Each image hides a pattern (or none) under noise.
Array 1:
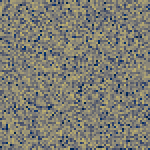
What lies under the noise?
only noise
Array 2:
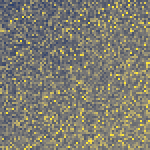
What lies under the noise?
a smooth slope
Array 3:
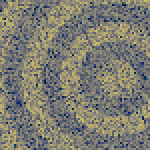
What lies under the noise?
rings round one point
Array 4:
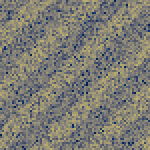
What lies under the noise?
diagonal stripes
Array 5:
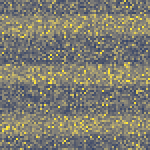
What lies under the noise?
horizontal stripes
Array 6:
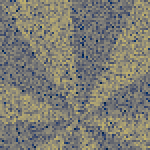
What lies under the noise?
spokes from one point
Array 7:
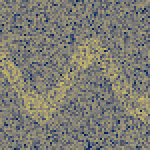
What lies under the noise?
a wavy band
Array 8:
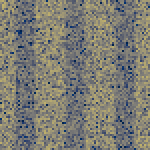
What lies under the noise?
vertical stripes
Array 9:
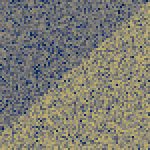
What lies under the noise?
a sharp edge
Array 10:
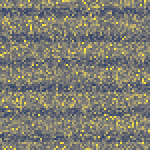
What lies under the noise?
horizontal stripes
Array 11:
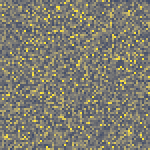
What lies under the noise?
only noise
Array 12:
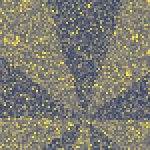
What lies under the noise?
spokes from one point
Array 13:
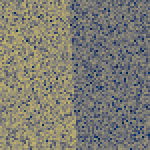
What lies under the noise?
a sharp edge
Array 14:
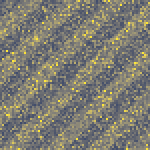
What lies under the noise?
diagonal stripes
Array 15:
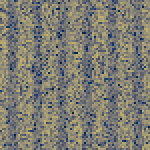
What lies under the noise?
vertical stripes
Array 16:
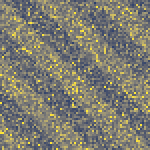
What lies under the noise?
diagonal stripes
